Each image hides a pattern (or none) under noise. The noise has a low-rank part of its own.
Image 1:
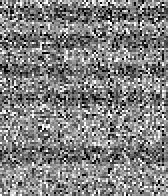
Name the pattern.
bands of rows
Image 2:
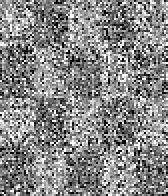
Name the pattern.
a checkerboard
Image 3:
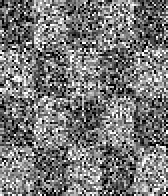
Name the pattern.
a checkerboard
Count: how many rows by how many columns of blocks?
4 by 5
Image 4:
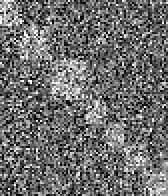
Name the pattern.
blocks along the diagonal
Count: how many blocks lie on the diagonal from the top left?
7
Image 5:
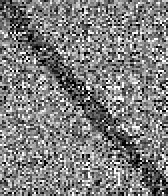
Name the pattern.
a diagonal band
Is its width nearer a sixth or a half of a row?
a sixth
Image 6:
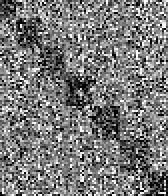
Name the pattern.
blocks along the diagonal
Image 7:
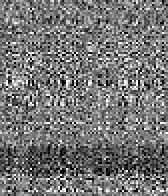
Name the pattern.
one band of rows
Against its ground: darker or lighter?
darker
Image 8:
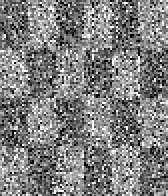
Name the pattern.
a checkerboard
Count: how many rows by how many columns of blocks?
4 by 6
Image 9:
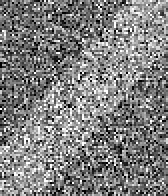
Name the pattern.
a diagonal band
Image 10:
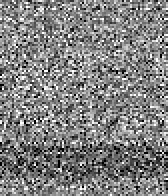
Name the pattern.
one band of rows
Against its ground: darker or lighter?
darker
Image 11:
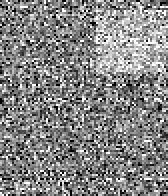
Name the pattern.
one block
